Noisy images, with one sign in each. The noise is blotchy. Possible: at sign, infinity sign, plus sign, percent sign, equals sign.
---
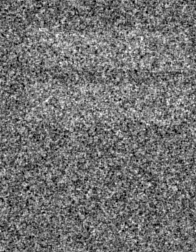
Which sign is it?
equals sign
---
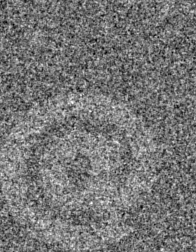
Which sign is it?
at sign
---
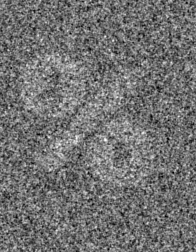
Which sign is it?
percent sign
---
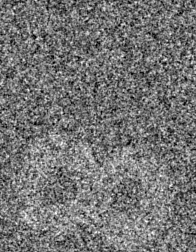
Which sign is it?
infinity sign
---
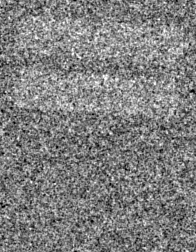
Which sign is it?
equals sign
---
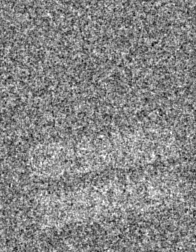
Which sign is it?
equals sign
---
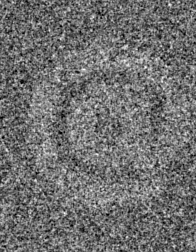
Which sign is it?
at sign
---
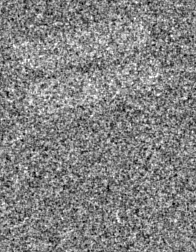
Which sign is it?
equals sign
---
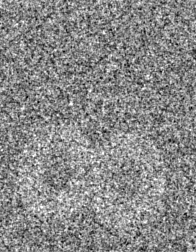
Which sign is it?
infinity sign
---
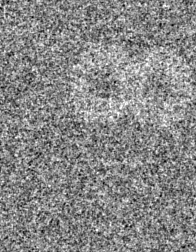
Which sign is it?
infinity sign
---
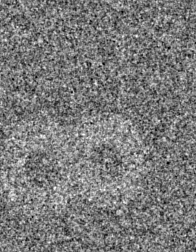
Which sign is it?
infinity sign
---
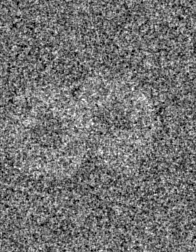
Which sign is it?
infinity sign
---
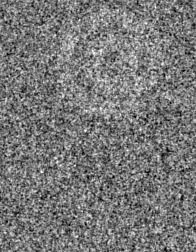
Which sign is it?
at sign
